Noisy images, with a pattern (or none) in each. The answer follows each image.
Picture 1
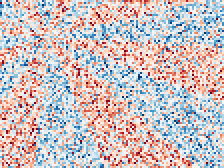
spokes from one point
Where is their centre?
top left
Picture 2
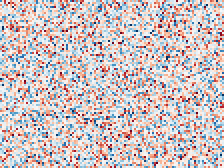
only noise
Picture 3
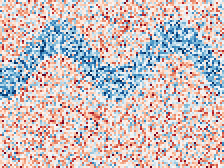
a wavy band
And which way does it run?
left to right
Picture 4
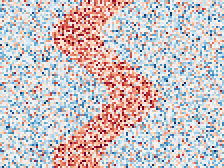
a wavy band
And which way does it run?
top to bottom
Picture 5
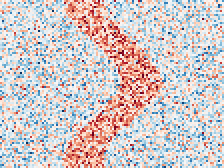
a wavy band
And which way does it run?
top to bottom
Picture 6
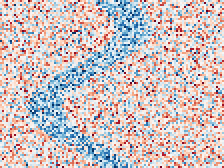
a wavy band
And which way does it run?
top to bottom
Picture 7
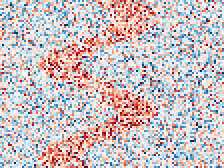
a wavy band
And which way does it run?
top to bottom
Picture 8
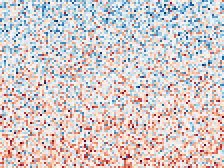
a smooth slope
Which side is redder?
bottom
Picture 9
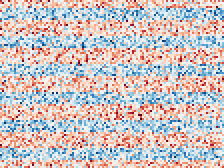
horizontal stripes
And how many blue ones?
6
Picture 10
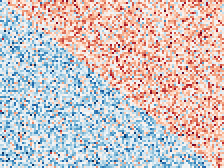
a sharp edge
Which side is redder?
top right
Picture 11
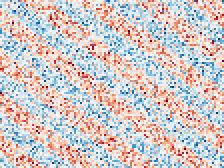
diagonal stripes
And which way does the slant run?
top left to bottom right
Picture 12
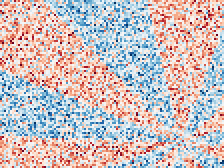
spokes from one point
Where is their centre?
bottom right
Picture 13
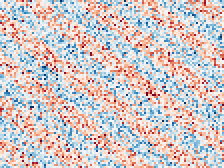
diagonal stripes
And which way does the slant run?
top left to bottom right
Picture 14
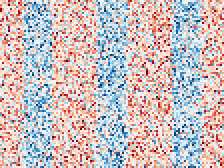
vertical stripes
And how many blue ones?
3
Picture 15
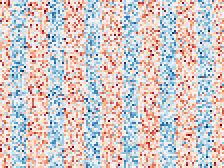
vertical stripes
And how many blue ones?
6
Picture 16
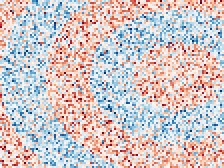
rings round one point
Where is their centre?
middle right
